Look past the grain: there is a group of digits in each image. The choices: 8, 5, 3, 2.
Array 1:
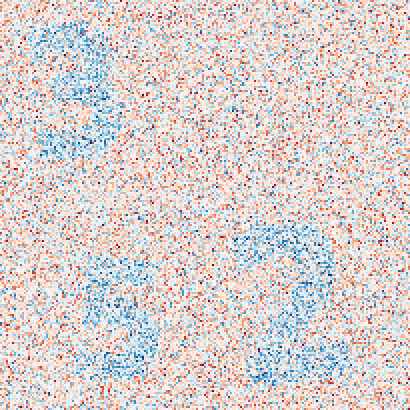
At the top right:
nothing
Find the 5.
bottom left
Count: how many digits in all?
3
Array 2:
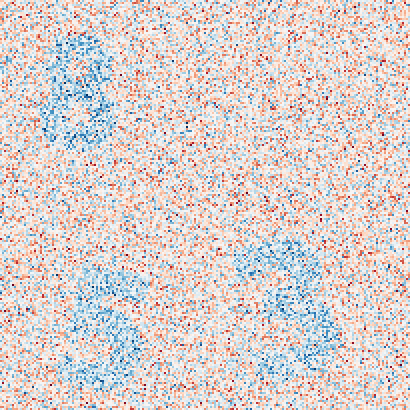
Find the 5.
bottom left
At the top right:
nothing
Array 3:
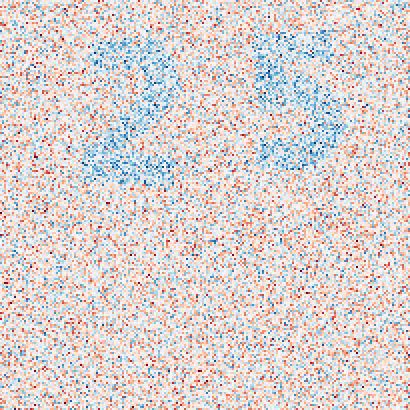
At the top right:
5
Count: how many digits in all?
2
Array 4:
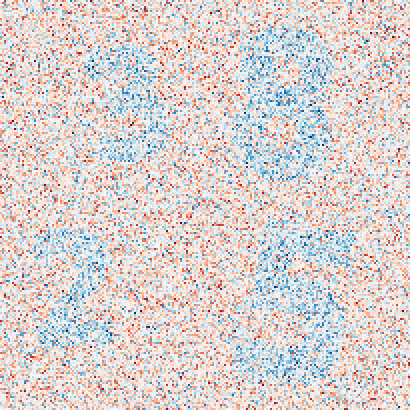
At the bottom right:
5
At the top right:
8
